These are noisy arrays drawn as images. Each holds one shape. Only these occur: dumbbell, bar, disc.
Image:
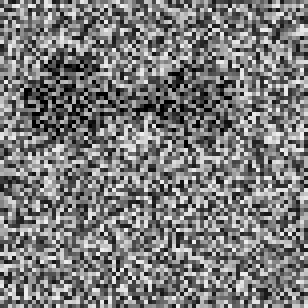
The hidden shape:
dumbbell
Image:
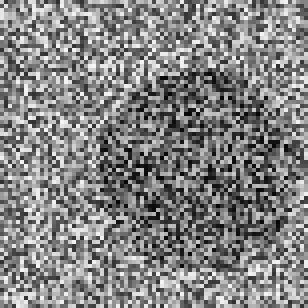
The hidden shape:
disc
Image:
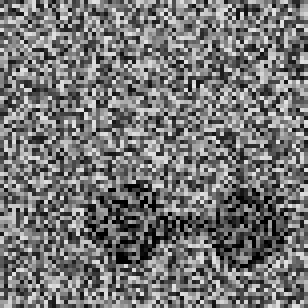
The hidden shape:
dumbbell
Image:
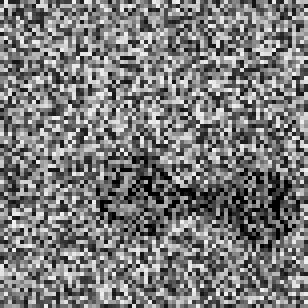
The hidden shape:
dumbbell
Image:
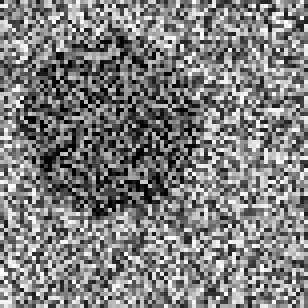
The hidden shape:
disc
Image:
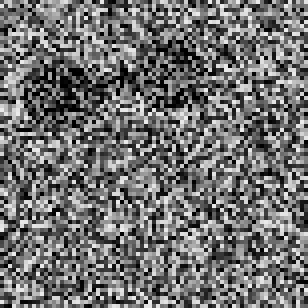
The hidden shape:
dumbbell
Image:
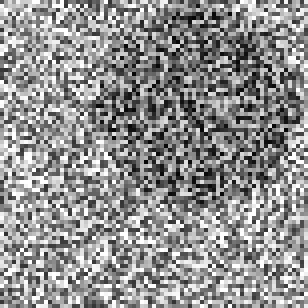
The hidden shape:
disc
